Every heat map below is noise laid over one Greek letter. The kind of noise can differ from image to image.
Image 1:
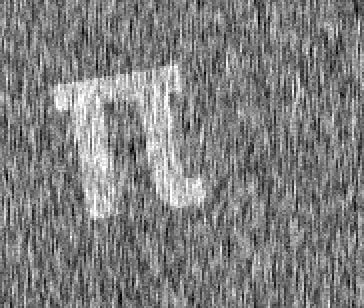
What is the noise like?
streaked along the columns
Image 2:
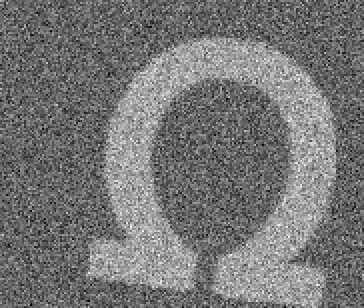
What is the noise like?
independent entries
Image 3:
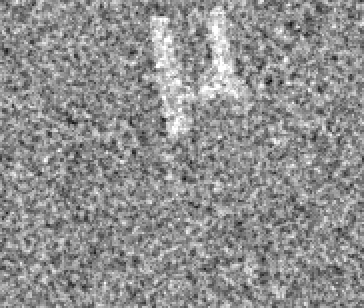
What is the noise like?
blotchy
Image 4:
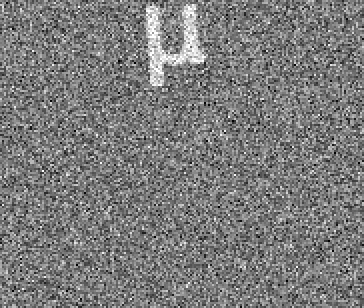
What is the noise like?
independent entries
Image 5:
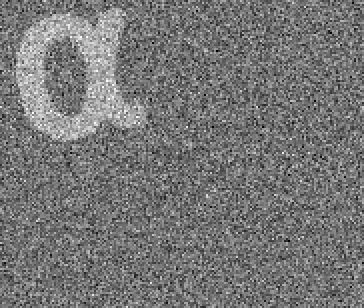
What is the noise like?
independent entries
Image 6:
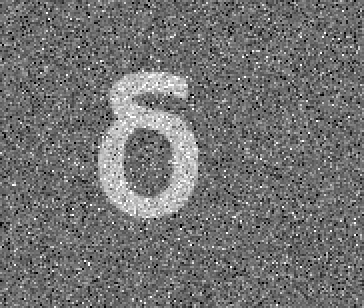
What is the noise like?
heavy tails
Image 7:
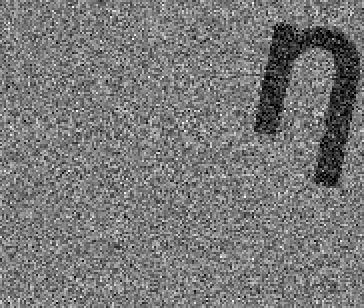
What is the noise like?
low rank plus noise
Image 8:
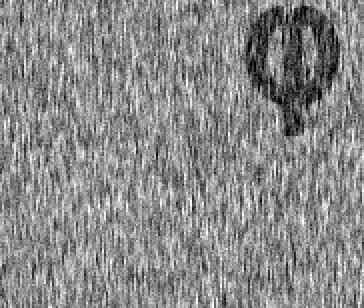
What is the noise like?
streaked along the columns
